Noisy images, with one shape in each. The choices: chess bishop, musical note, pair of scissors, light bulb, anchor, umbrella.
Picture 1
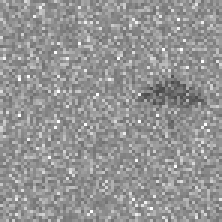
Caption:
dark umbrella, middle right
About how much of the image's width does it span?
a third
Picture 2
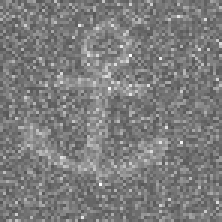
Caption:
light anchor
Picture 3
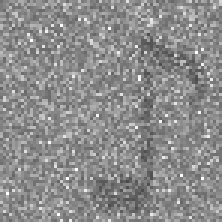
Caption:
dark musical note
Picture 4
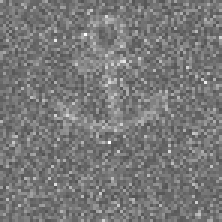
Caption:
light anchor
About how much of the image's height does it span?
half
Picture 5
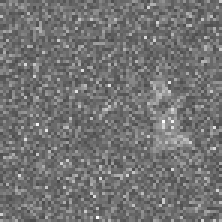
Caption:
light chess bishop, middle right
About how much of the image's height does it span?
a third
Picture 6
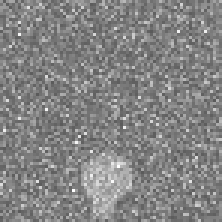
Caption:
light light bulb, bottom middle
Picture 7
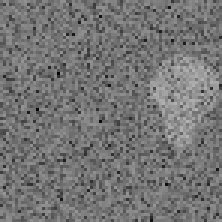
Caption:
light light bulb, middle right
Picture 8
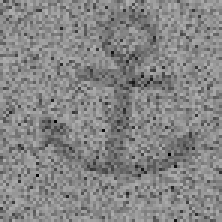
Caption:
dark anchor
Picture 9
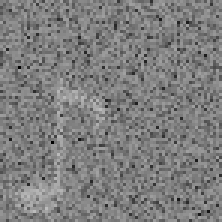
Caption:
light musical note
